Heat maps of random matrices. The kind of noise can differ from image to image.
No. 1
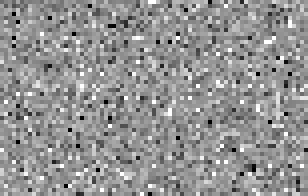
heavy tails
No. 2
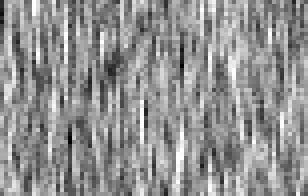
streaked along the columns
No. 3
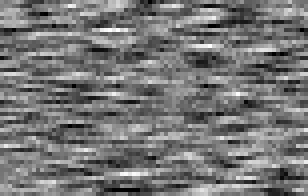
streaked along the rows
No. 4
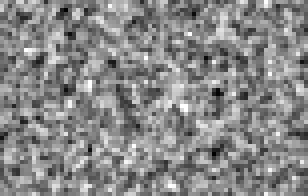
blotchy
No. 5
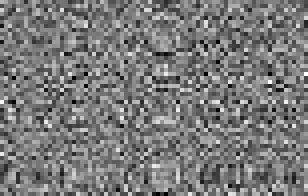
low rank plus noise
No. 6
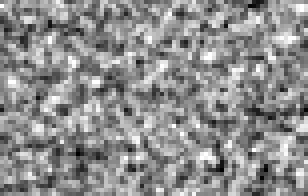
blotchy
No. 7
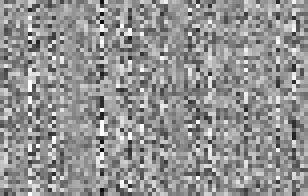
columns of uneven size
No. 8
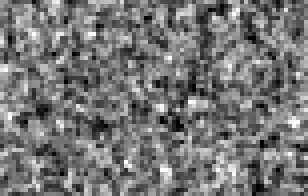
blotchy
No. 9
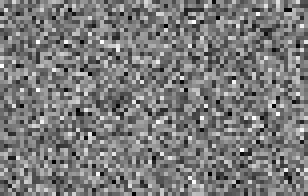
independent entries
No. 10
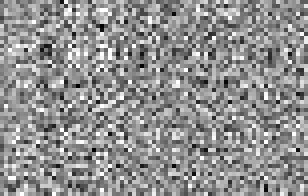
low rank plus noise
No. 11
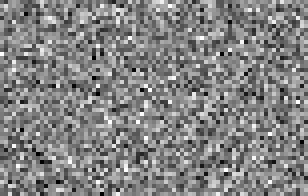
independent entries
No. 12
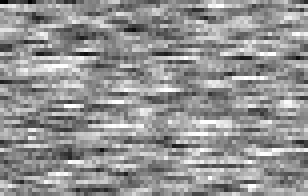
streaked along the rows
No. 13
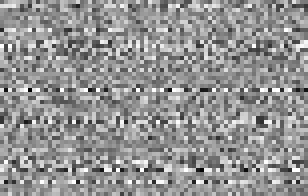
rows of uneven size
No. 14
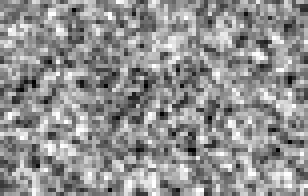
blotchy
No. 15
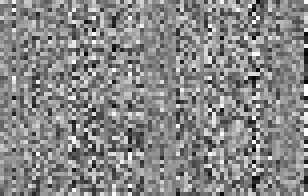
columns of uneven size
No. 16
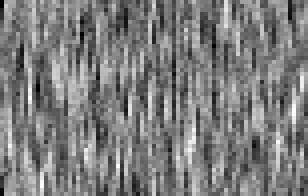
streaked along the columns
